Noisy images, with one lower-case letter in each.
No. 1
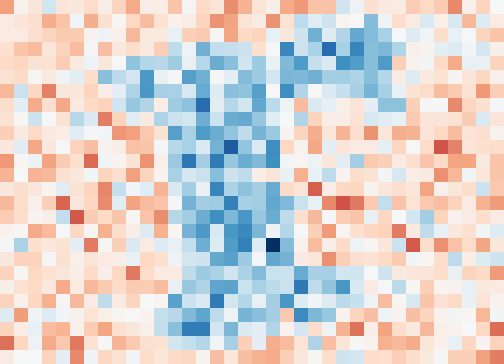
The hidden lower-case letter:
r
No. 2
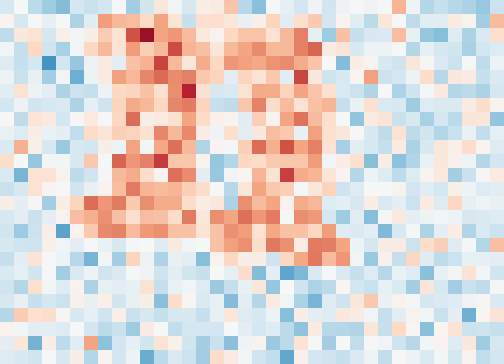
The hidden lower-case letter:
n
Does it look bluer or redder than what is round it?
redder
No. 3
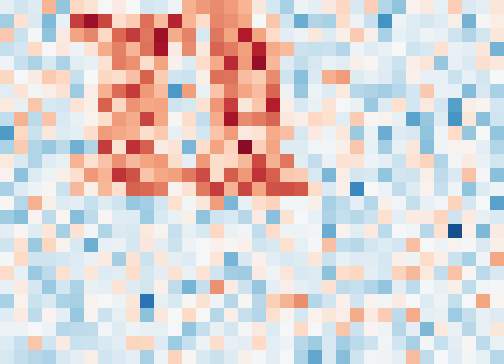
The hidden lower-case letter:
n
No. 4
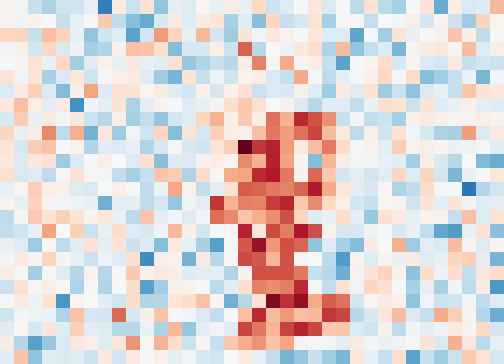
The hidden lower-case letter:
f
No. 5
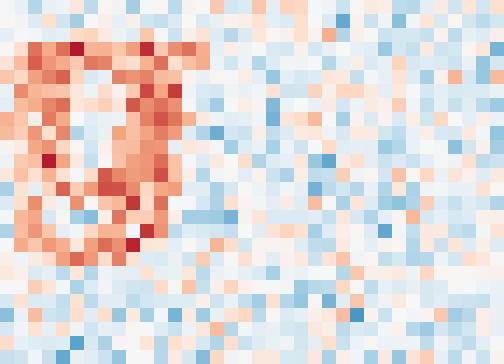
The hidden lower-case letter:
g
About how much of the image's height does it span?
two thirds
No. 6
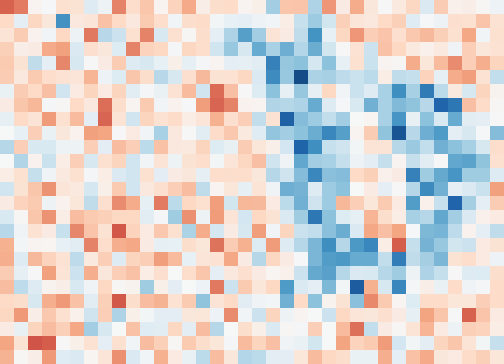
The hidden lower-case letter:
b
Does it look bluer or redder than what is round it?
bluer
